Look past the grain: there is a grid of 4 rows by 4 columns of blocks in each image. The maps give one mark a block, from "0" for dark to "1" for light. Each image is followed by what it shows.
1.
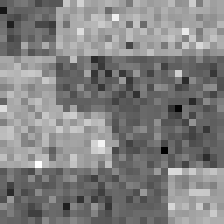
0 1 1 1
1 0 0 0
1 1 0 0
0 0 0 1
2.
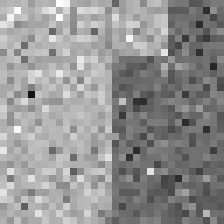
1 1 1 0
1 1 0 0
1 1 0 0
1 1 0 0
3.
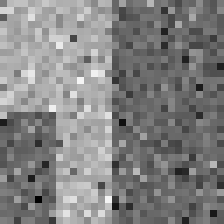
1 1 0 0
1 1 0 0
0 1 0 0
0 1 0 0
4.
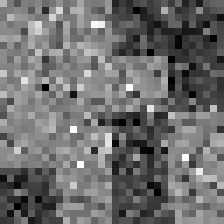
1 1 0 0
1 1 1 0
1 1 0 1
0 1 0 1
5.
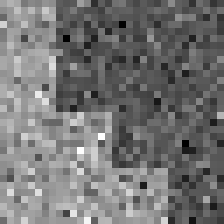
1 0 0 0
1 0 0 0
1 1 0 0
1 1 1 0
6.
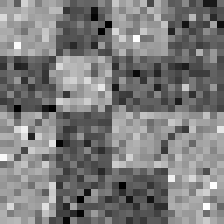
1 0 1 0
0 1 0 0
1 0 1 1
1 0 0 1
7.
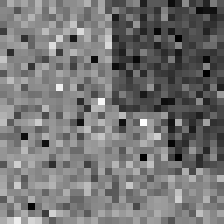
1 1 0 0
1 1 0 0
1 1 1 0
1 1 1 1
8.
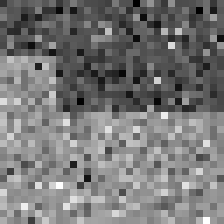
0 0 0 0
1 0 0 0
1 1 1 1
1 1 1 1
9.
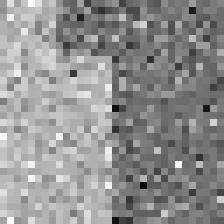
1 0 0 0
1 1 0 0
1 1 0 0
1 1 0 0
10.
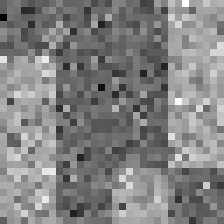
0 0 0 1
1 0 0 1
1 0 0 1
1 0 1 0
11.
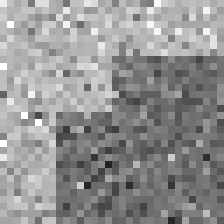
1 1 1 1
1 1 0 0
1 0 0 0
1 0 0 0
